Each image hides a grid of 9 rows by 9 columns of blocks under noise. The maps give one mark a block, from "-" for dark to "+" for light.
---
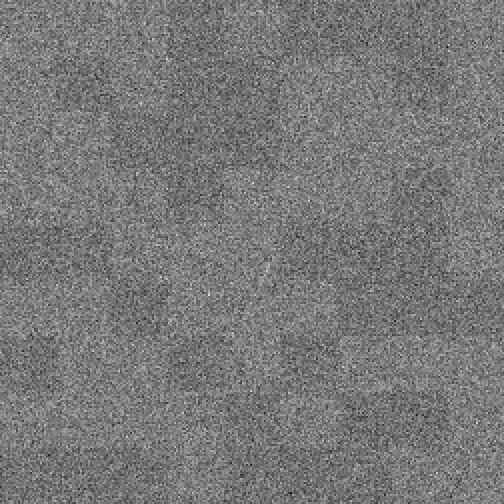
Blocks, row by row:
+ + + - + - - - +
+ - + - - + + - +
+ + - - - + + + +
+ + + - + + + - +
- - + + + - - - +
+ + - + + + - - -
- + + - + - + + +
+ + + + - + - - +
- - - + - - - + +
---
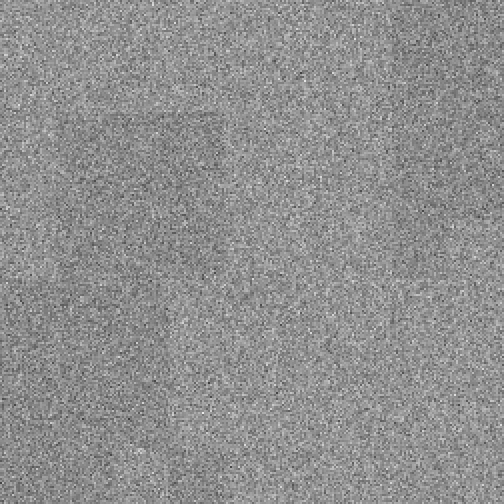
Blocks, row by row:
+ + + + + + + - -
+ + + + + + + - -
+ - - - + + + - -
+ - - - + + + - -
+ - - - + + + - +
- - - + + + + + +
- - - + + + + + +
- - - + + + + + +
- - + - + + + + +
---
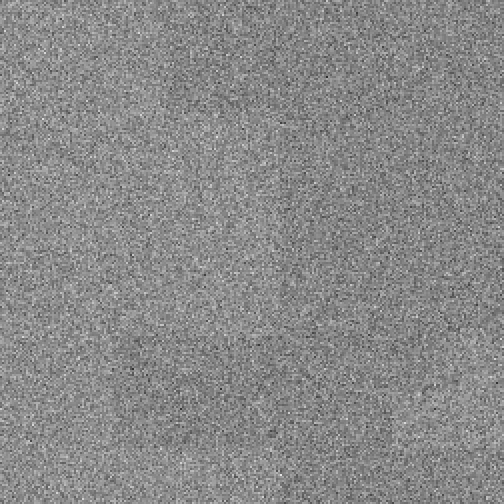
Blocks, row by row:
+ + + - - - - - -
+ + + - - - - - -
+ + + + + - - - -
+ + + + + - - - -
+ + + + + - - - -
+ + + + + - - - -
+ + - - - - - - +
+ + - - - - - + +
+ + + + + - - - -
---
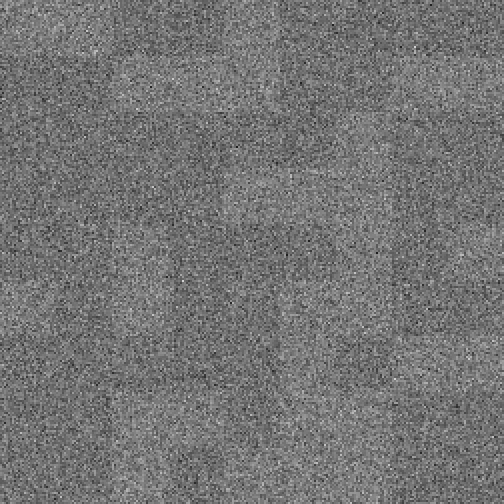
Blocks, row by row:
+ + - - + - - - -
- - + + + - - + +
- - - - - - + - -
- - - - + + + - -
- - + - - - + - +
+ - + - - + + - -
- - - - - + - + +
- - + + - + + - -
- - + - + + + - -
